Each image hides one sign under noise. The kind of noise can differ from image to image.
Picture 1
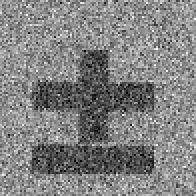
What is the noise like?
independent entries
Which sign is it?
plus-minus sign
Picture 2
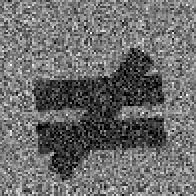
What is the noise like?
low rank plus noise
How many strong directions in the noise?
five to eight
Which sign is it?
not-equal sign
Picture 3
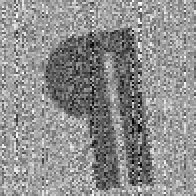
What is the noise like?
columns of uneven size
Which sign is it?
pilcrow
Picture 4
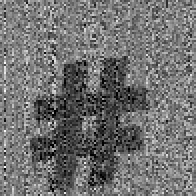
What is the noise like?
columns of uneven size
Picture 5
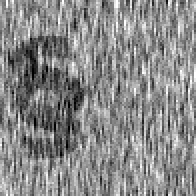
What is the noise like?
streaked along the columns
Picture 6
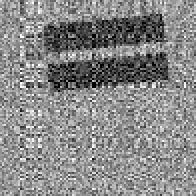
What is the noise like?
low rank plus noise
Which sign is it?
equals sign
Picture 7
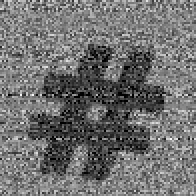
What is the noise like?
rows of uneven size
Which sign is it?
hash sign
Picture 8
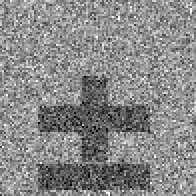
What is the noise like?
independent entries
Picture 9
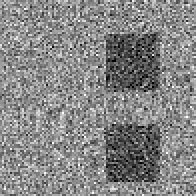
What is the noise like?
low rank plus noise
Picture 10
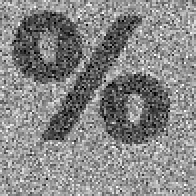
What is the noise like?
independent entries
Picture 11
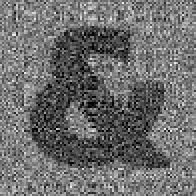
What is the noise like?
low rank plus noise
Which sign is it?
ampersand
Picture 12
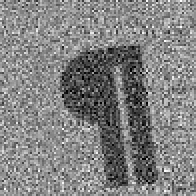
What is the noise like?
low rank plus noise
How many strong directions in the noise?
three or four
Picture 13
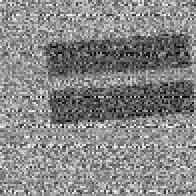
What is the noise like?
rows of uneven size
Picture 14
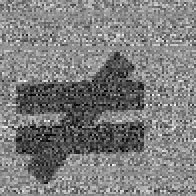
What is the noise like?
rows of uneven size
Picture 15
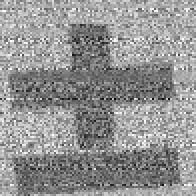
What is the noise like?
rows of uneven size
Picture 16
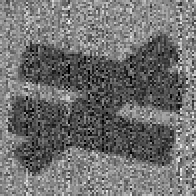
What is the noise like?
columns of uneven size
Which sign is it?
not-equal sign
